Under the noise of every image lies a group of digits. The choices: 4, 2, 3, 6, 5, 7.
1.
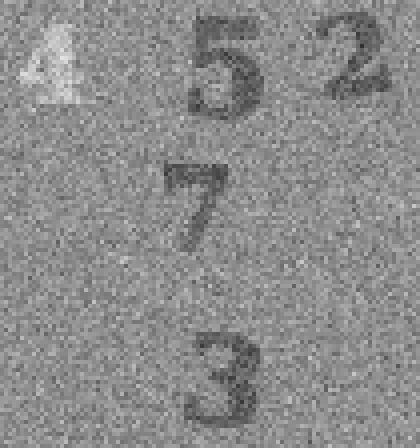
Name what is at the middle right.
nothing
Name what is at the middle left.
nothing
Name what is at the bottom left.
nothing
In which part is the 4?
top left
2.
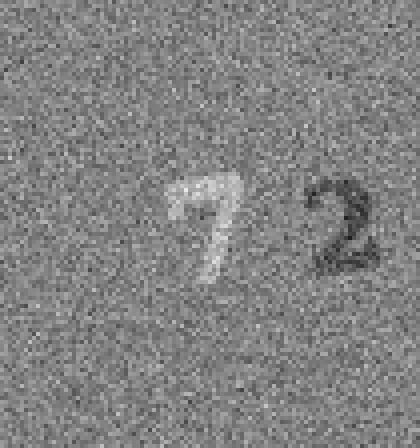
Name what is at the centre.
7
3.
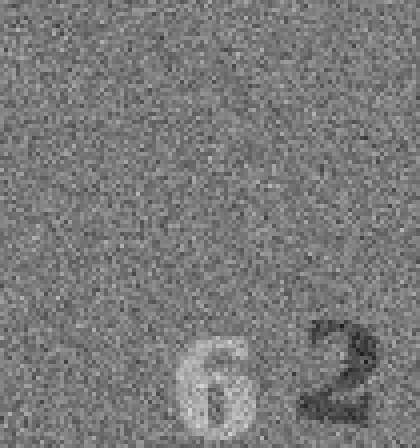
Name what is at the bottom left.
nothing
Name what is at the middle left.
nothing
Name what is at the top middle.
nothing
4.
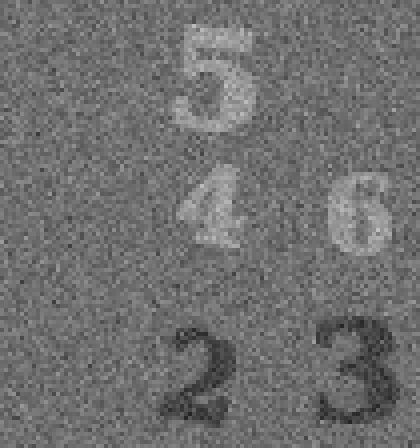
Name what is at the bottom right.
3
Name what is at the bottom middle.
2
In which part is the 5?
top middle
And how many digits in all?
5
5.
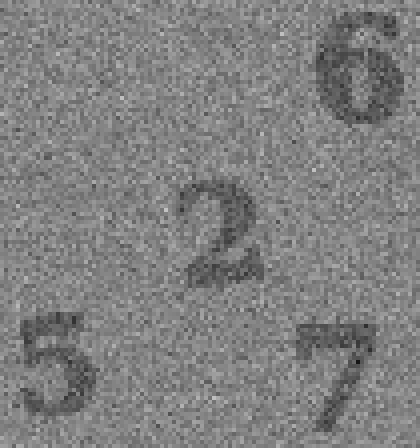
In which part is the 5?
bottom left
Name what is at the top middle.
nothing
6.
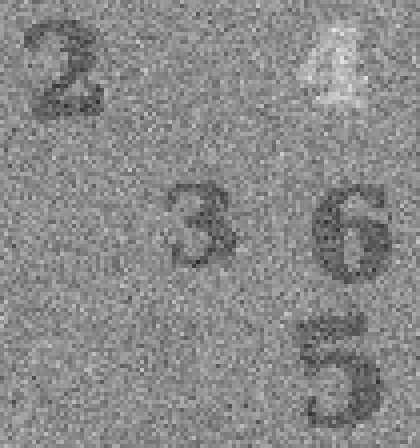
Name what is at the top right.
4
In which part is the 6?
middle right
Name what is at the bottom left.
nothing
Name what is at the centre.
3
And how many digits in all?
5
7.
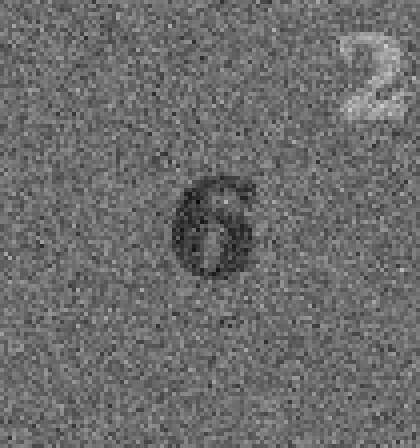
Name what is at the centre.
6
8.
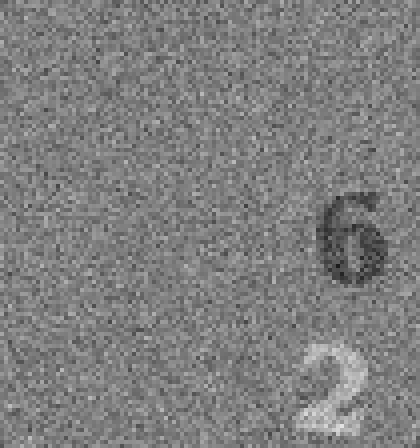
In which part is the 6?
middle right
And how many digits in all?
2
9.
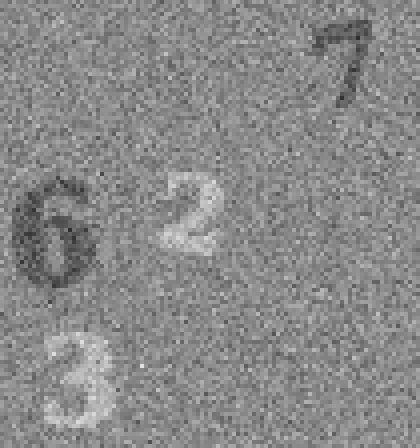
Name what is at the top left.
nothing
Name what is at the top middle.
nothing
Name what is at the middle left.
6
